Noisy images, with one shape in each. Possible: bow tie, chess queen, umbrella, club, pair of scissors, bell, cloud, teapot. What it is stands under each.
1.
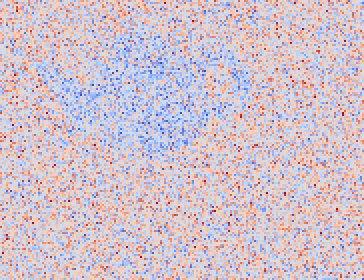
blue teapot
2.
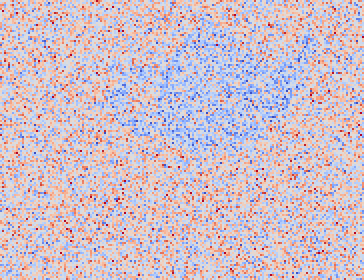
blue teapot
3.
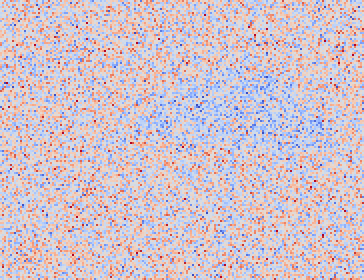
blue umbrella
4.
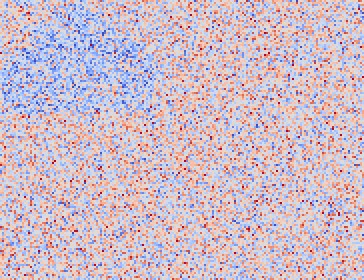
blue cloud, top left
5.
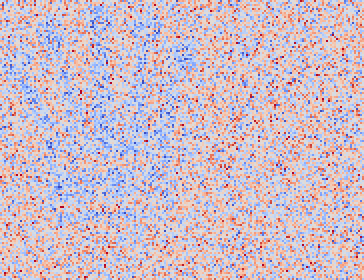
blue chess queen
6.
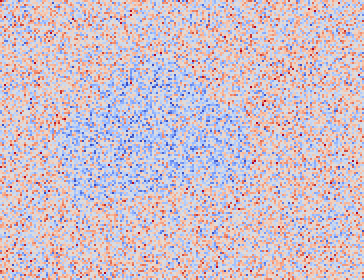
blue cloud
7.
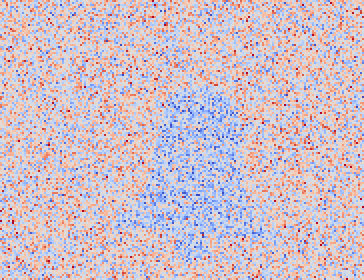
blue bell
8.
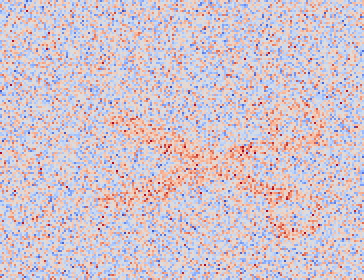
red pair of scissors
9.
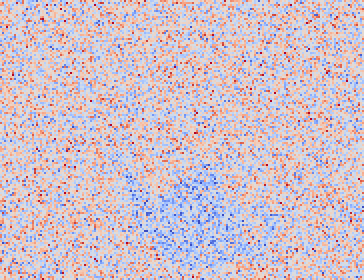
blue teapot, bottom middle
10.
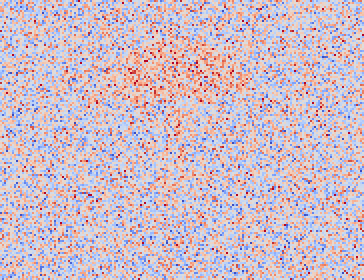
red umbrella
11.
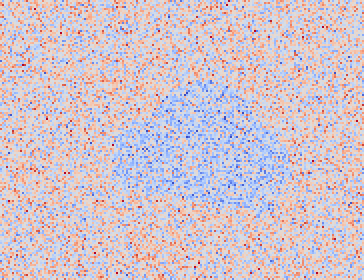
blue cloud
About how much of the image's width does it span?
half
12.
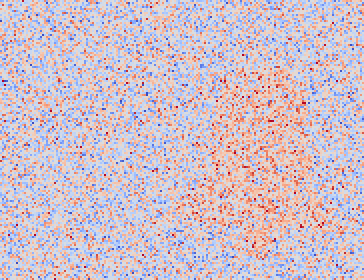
red bell
